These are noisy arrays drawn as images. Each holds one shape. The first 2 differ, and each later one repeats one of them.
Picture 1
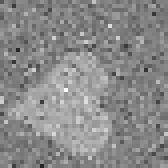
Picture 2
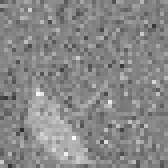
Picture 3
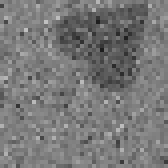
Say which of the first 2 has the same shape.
1
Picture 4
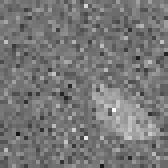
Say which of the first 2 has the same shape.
2
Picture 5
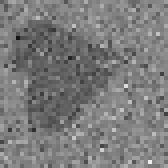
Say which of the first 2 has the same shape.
1
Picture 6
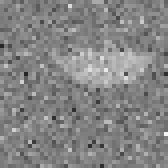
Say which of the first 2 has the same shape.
2
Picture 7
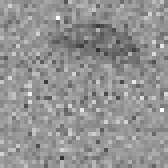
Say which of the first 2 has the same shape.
2
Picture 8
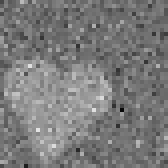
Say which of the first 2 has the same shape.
1
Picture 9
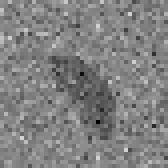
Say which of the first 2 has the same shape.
2
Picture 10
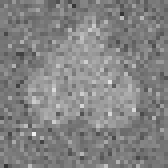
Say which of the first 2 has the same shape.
1
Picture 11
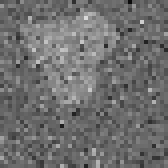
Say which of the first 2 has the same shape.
1
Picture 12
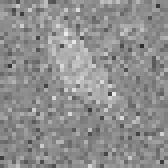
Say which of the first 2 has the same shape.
2
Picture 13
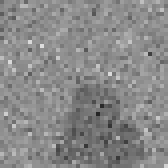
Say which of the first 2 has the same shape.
1
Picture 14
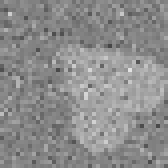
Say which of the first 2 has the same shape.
1
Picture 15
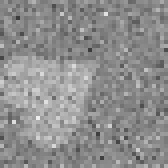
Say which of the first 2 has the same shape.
1
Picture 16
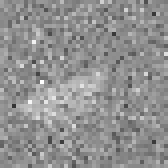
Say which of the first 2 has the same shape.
2
